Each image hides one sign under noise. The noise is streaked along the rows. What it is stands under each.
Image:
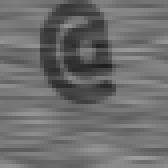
at sign
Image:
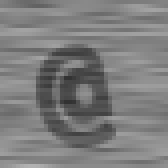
at sign
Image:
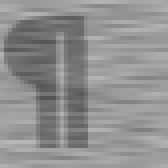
pilcrow
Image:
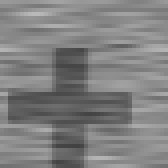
plus sign
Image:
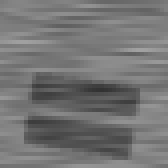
equals sign
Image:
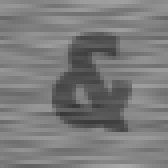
ampersand
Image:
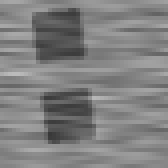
colon
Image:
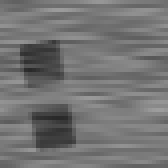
colon
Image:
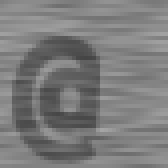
at sign
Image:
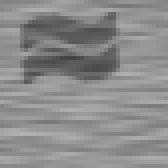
approximately sign
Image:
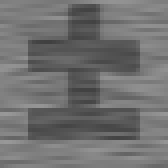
plus-minus sign
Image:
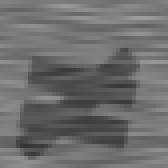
not-equal sign
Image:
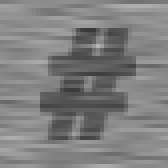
hash sign
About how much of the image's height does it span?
two thirds
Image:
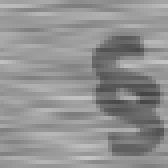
section sign
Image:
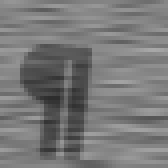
pilcrow
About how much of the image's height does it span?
two thirds
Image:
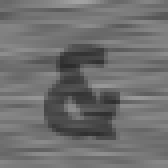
ampersand
